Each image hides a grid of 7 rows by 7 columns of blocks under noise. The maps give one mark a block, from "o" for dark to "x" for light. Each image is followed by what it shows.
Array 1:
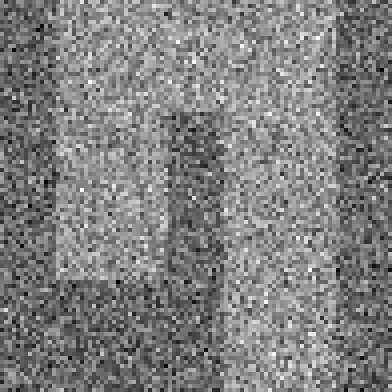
oxxxxxo
oxxxxxo
oxxoxxo
oxxoxxo
oxxoxxo
ooooxxo
ooooxxo
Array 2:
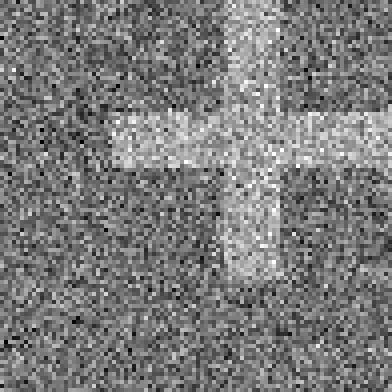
ooooxoo
ooooxoo
ooxxxxx
ooooxoo
ooooxoo
ooooooo
ooooooo
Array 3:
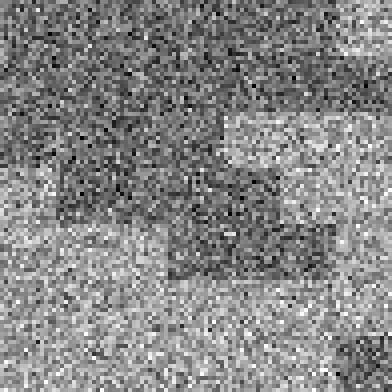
oooooox
ooooooo
ooooxxx
xooooxx
xxxooox
xxxxxxx
xxxxxxo
